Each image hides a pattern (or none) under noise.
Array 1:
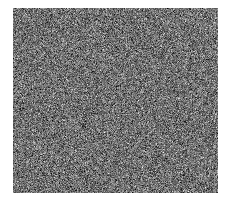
only noise
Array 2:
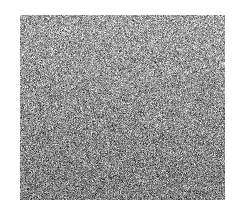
a smooth slope
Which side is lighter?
top
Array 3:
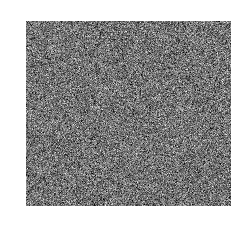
only noise
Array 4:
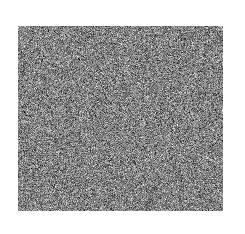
only noise
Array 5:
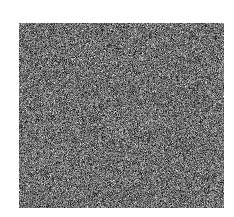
only noise
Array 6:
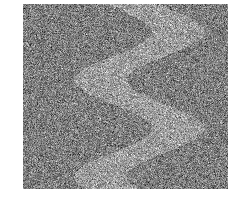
a wavy band
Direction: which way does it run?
top to bottom
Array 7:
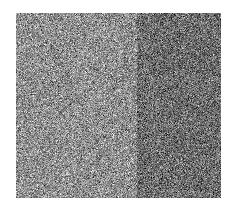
a sharp edge
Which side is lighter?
left
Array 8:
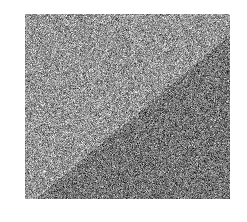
a sharp edge
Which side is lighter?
top left
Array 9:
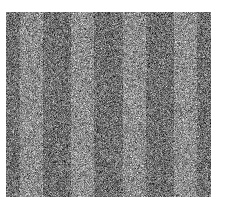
vertical stripes
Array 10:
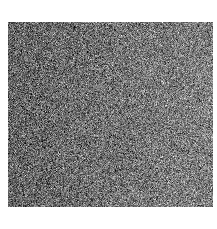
a smooth slope
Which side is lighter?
right
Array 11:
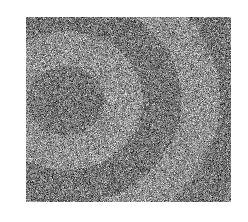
rings round one point
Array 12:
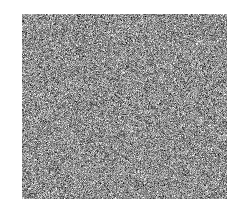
only noise
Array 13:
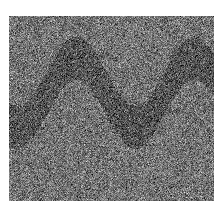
a wavy band
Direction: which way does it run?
left to right
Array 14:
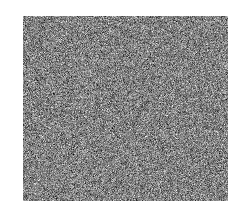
only noise
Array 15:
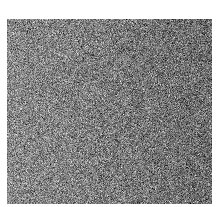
a smooth slope
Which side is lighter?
left
